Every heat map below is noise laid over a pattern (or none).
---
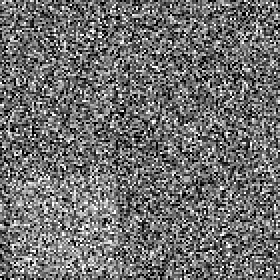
one block
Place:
bottom left
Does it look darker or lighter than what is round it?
lighter
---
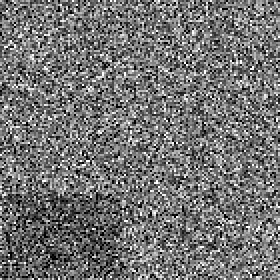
one block
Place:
bottom left
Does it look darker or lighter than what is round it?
darker
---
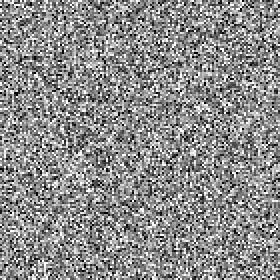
only noise
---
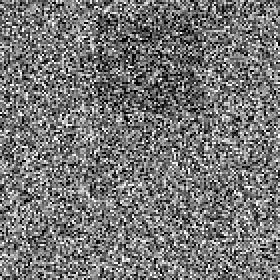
one block
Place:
top middle
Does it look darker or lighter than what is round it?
darker
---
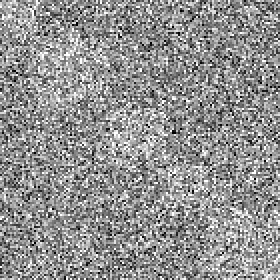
blocks along the diagonal
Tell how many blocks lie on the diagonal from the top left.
5
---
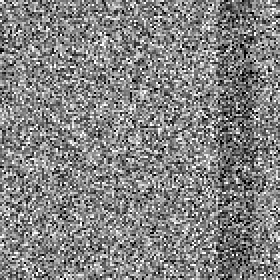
one band of columns
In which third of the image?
right
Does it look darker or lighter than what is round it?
darker
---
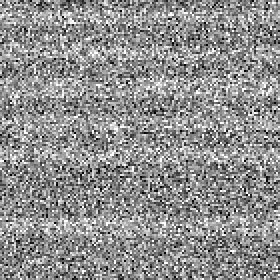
bands of rows
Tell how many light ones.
6
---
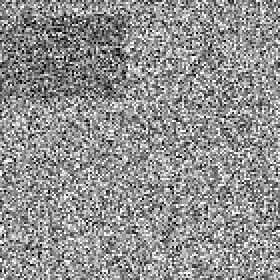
one block
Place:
top left
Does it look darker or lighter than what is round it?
darker
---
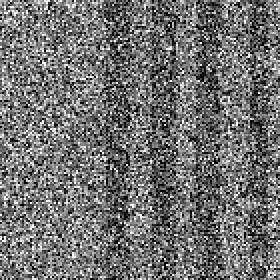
bands of columns
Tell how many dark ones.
4
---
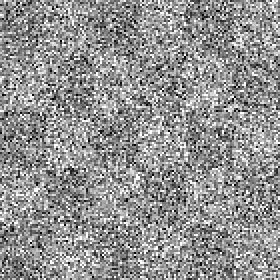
a checkerboard
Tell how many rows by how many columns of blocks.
5 by 6
